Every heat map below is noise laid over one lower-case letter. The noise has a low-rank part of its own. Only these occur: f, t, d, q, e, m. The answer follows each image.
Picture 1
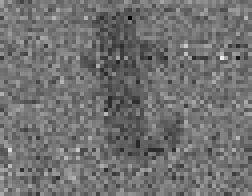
t
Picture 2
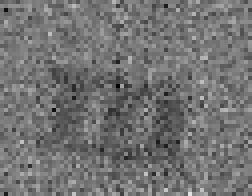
m
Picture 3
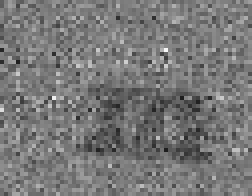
m
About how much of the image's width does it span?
half
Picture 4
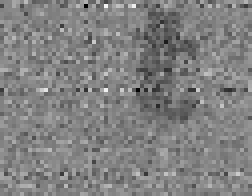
t
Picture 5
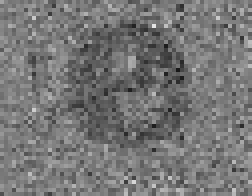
e
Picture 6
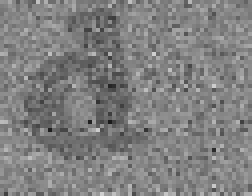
d
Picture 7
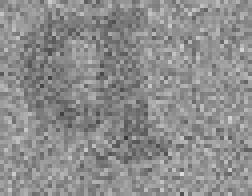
q
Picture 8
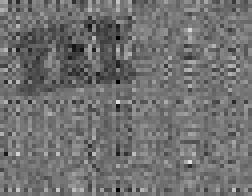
m
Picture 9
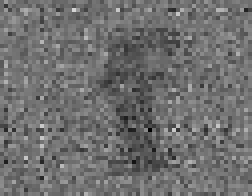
f
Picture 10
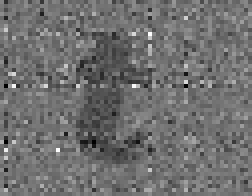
t
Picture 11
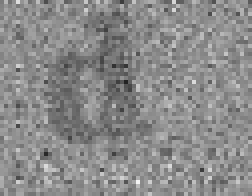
d
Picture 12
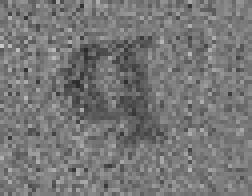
q
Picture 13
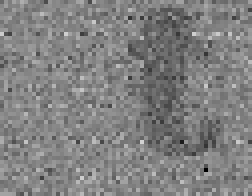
t
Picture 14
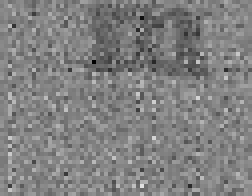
m
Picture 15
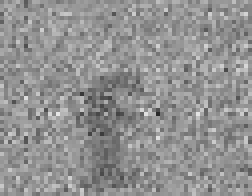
f
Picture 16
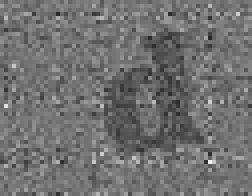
d
